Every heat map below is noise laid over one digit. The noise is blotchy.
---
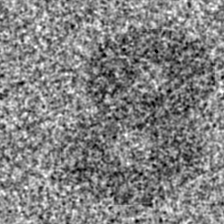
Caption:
dark 8
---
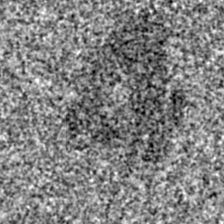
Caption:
dark 4
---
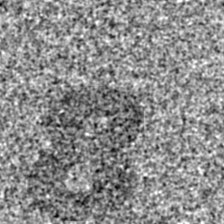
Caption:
dark 8
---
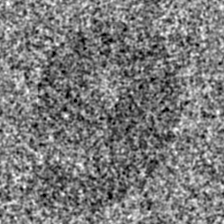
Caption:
dark 9
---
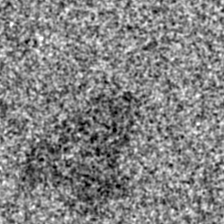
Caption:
dark 4
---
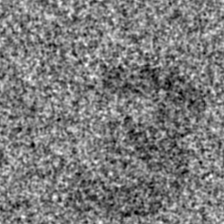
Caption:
dark 3
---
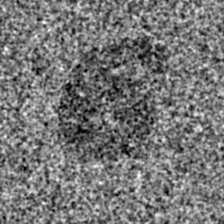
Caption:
dark 6
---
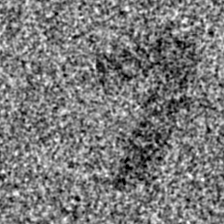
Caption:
dark 7
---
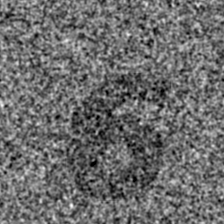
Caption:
dark 6
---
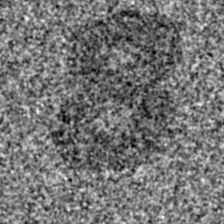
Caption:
dark 8
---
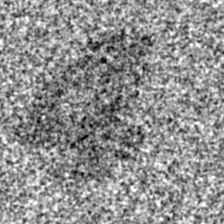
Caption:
dark 4
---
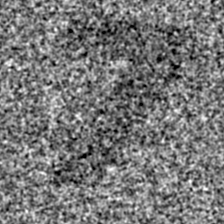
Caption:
dark 7
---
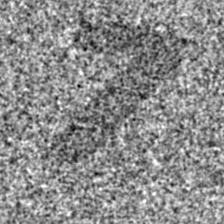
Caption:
dark 7
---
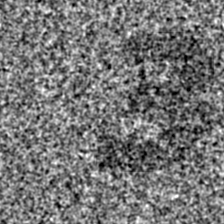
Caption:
dark 3
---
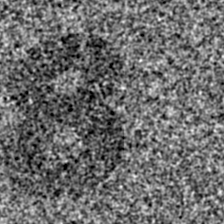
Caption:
dark 8
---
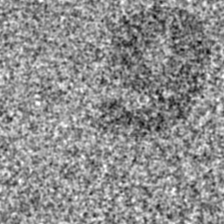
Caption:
dark 9
